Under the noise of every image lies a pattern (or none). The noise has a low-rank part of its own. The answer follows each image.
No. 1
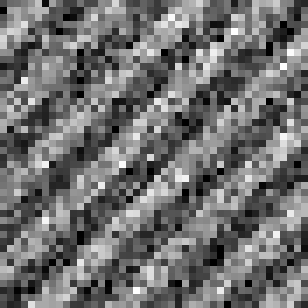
diagonal stripes
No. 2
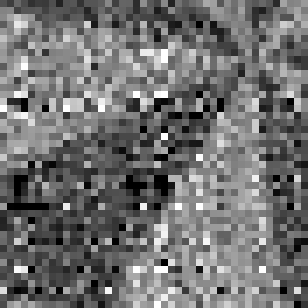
spokes from one point
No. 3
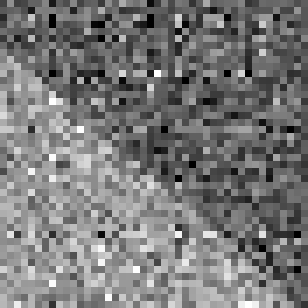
a sharp edge
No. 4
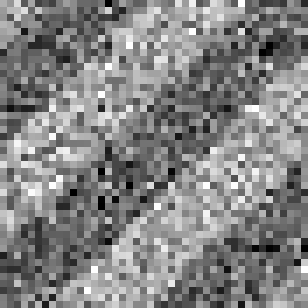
diagonal stripes
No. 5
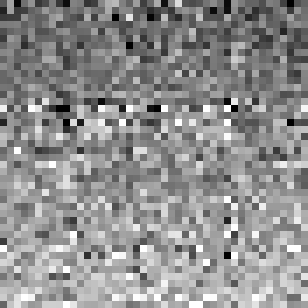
a smooth slope
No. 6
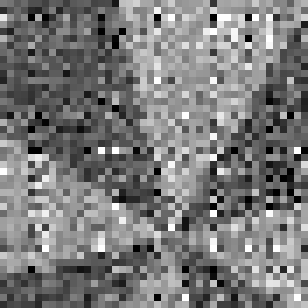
spokes from one point
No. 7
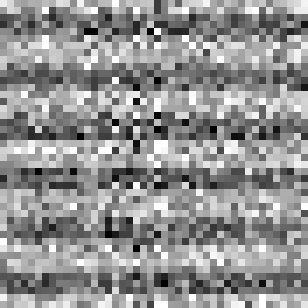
horizontal stripes
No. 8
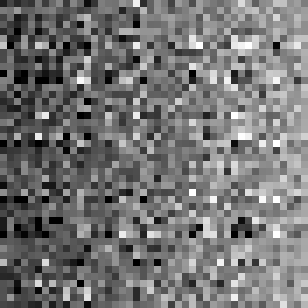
a smooth slope
